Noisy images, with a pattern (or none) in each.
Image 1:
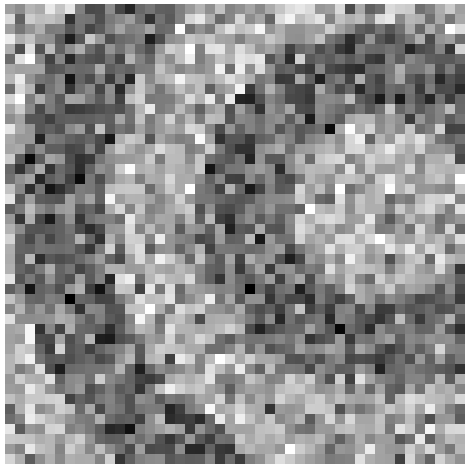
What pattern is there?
rings round one point
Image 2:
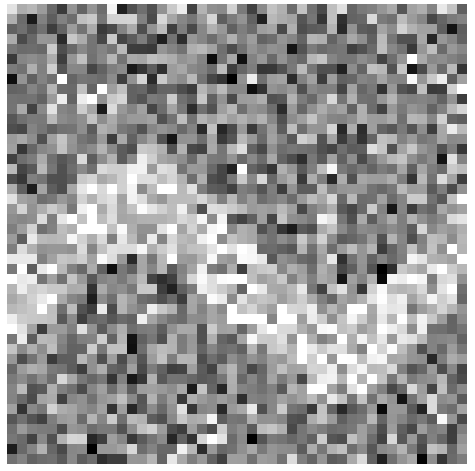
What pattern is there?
a wavy band
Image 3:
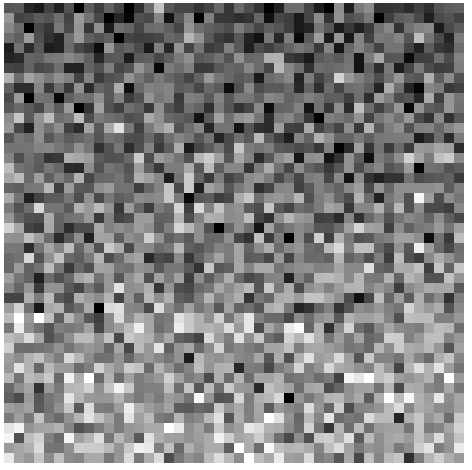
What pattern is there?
a smooth slope
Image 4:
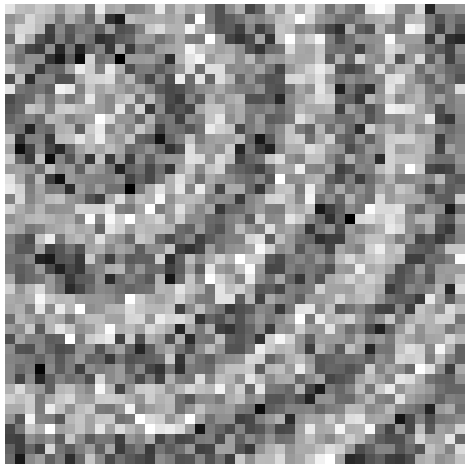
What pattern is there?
rings round one point
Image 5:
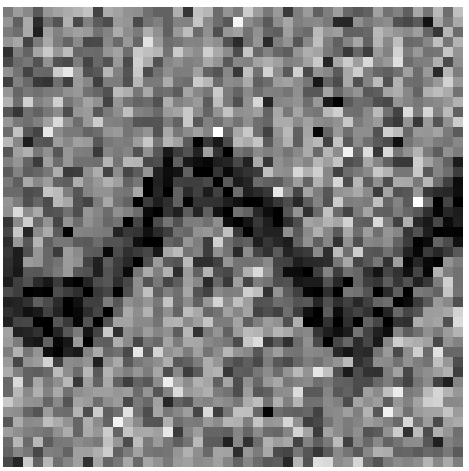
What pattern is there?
a wavy band
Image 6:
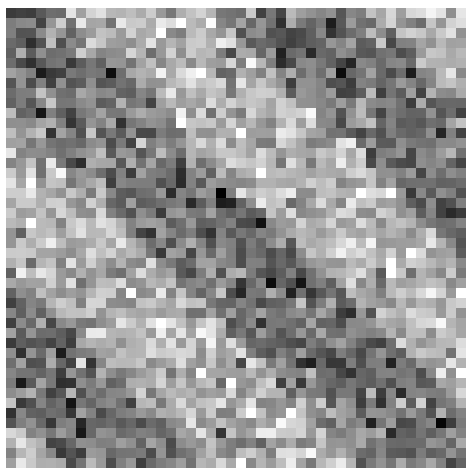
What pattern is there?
diagonal stripes
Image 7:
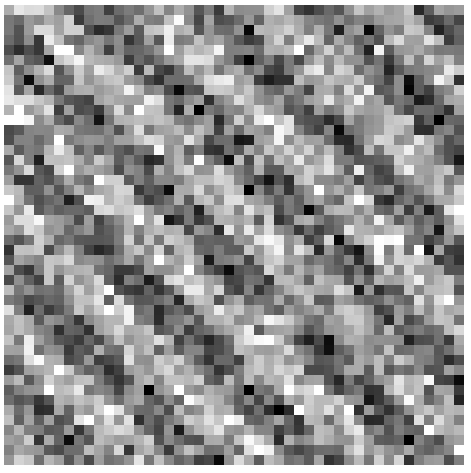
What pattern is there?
diagonal stripes
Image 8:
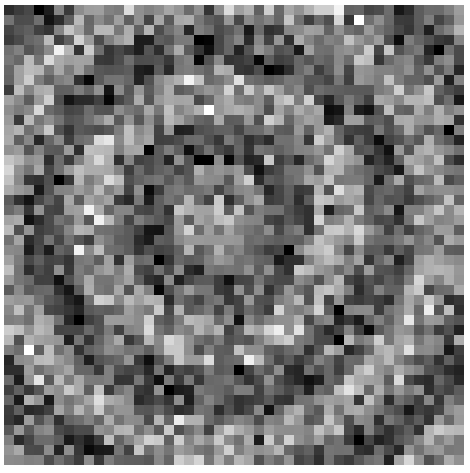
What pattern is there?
rings round one point
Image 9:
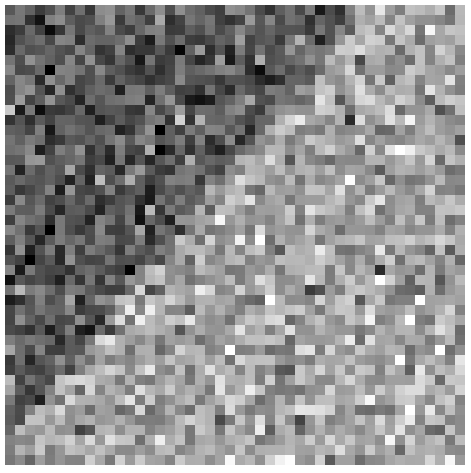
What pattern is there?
a sharp edge
